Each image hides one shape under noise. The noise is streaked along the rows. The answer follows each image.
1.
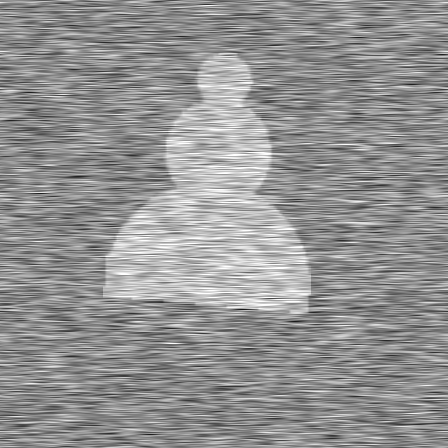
chess pawn
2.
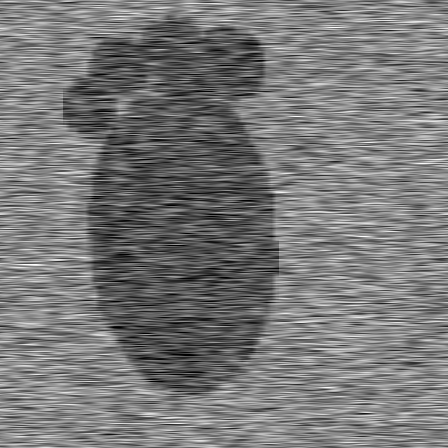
footprint
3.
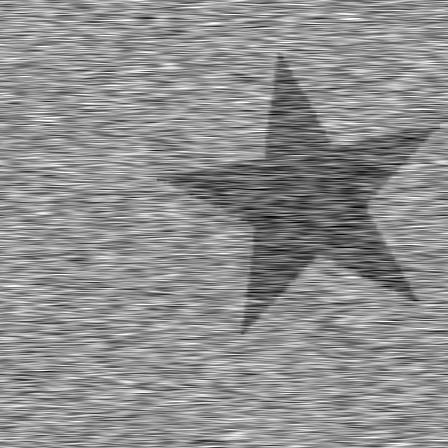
star
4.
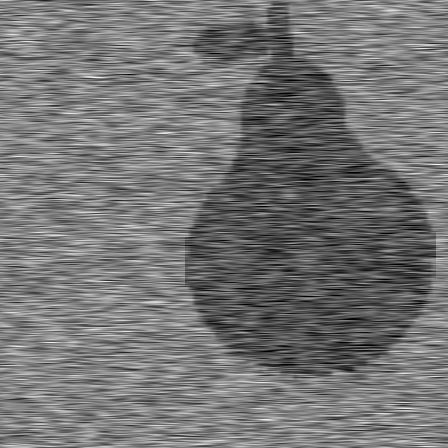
pear
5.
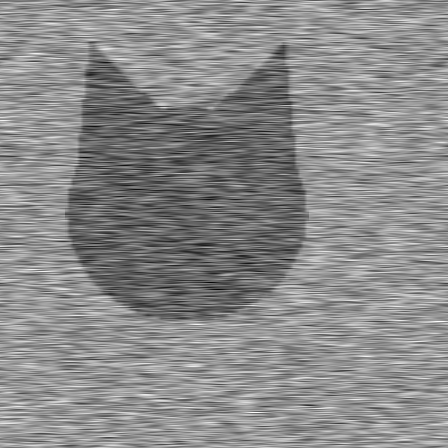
cat's head
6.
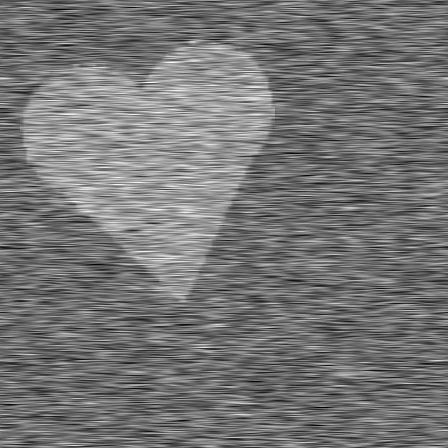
heart
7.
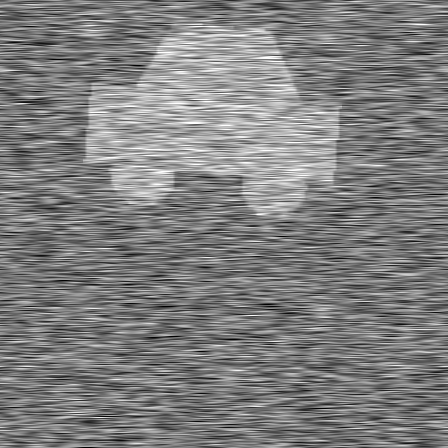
car
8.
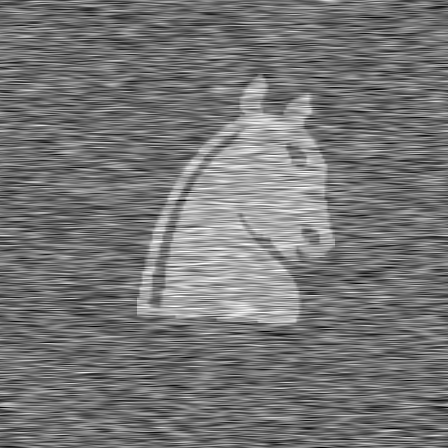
chess knight
